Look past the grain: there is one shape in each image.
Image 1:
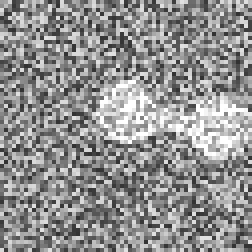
dumbbell
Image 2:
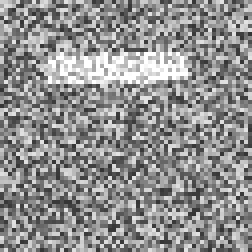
bar
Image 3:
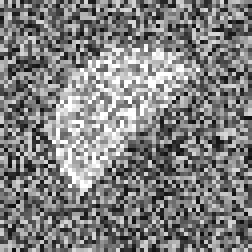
half disc
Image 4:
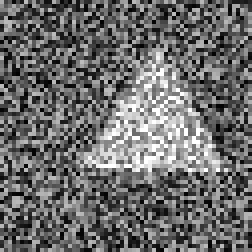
triangle
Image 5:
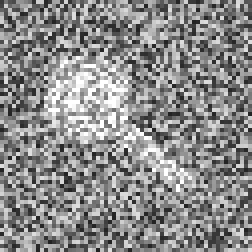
lollipop
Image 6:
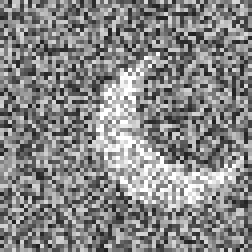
crescent
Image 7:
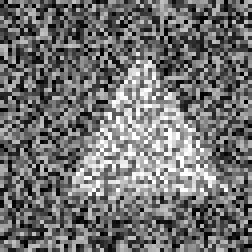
triangle
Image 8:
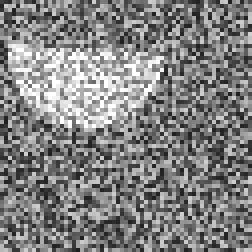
half disc
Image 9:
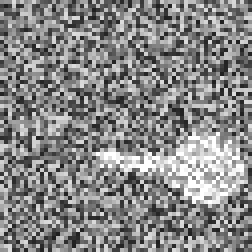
lollipop
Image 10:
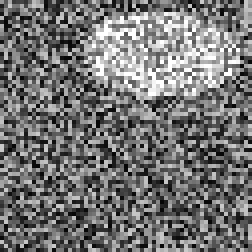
ellipse
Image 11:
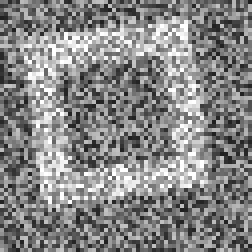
square frame
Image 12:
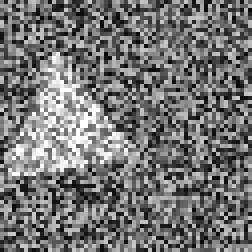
triangle
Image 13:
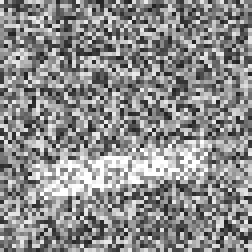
bar
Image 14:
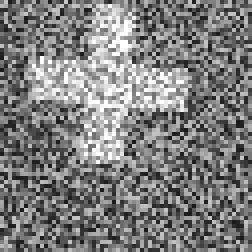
cross
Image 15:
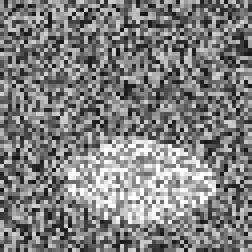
ellipse
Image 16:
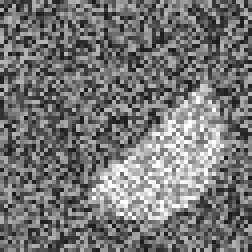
half disc
